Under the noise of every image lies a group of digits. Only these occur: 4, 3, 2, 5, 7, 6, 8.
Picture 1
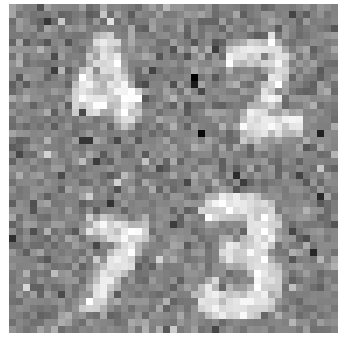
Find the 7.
bottom left
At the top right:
2
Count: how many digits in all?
4
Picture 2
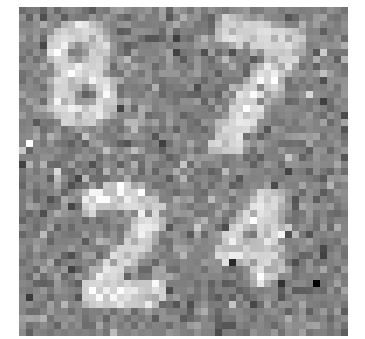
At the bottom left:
2
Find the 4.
bottom right
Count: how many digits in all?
4
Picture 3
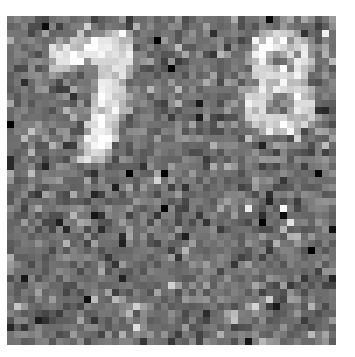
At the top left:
7
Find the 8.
top right
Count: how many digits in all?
2
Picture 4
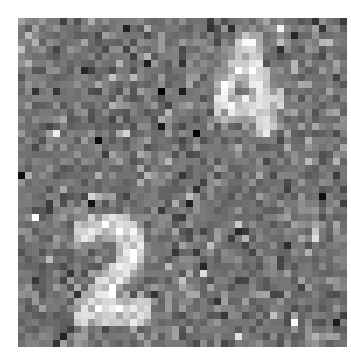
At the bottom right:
nothing
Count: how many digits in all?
2
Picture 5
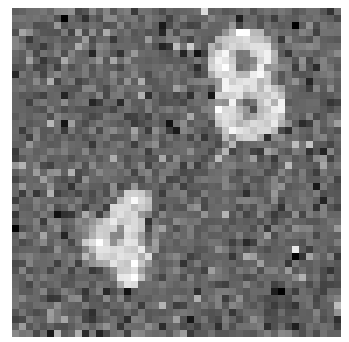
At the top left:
nothing
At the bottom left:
4
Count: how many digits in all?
2
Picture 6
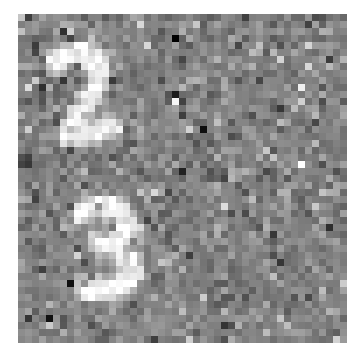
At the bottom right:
nothing
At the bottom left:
3
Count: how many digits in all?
2
